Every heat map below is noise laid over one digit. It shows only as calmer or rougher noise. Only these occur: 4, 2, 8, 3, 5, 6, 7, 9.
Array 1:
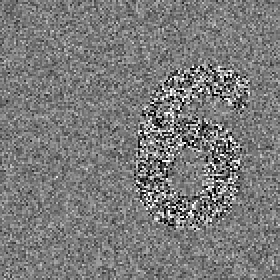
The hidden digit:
6
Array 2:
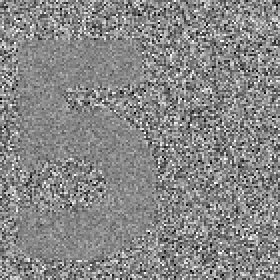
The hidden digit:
5
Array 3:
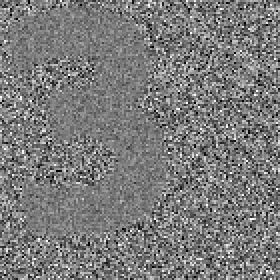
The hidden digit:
3
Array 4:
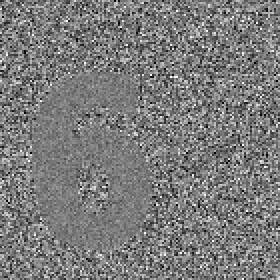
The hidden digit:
6
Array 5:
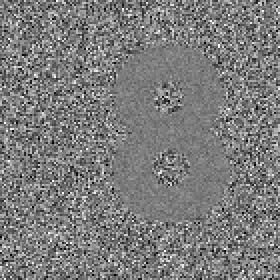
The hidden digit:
8
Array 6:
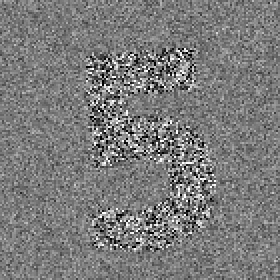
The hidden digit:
5
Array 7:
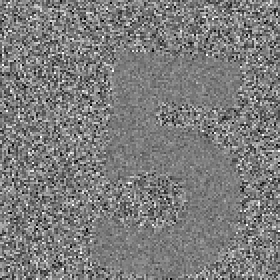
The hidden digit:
5
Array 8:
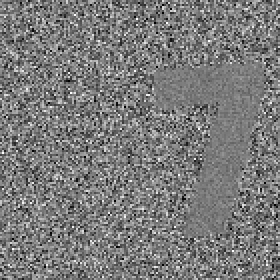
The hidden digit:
7
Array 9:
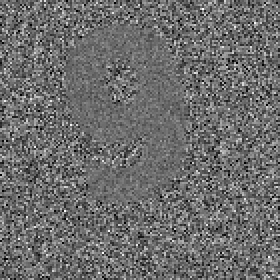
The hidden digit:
9
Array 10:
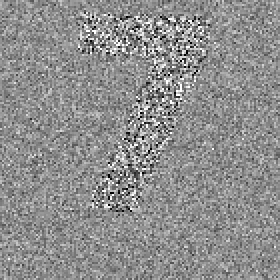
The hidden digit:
7
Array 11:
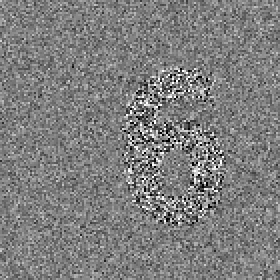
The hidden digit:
6
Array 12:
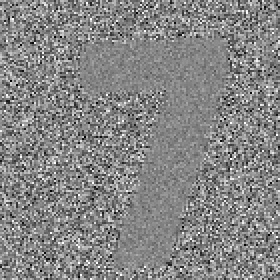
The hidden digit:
7
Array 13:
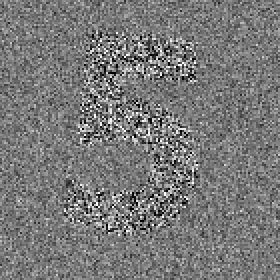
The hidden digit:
5
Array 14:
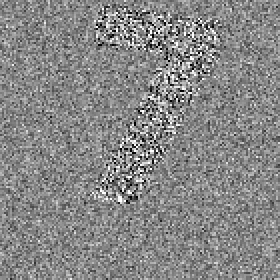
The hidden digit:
7
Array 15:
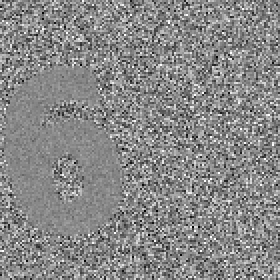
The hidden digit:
6
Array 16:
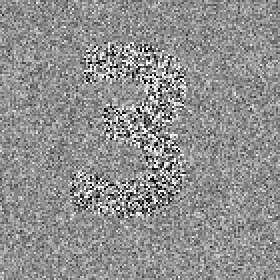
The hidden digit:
3
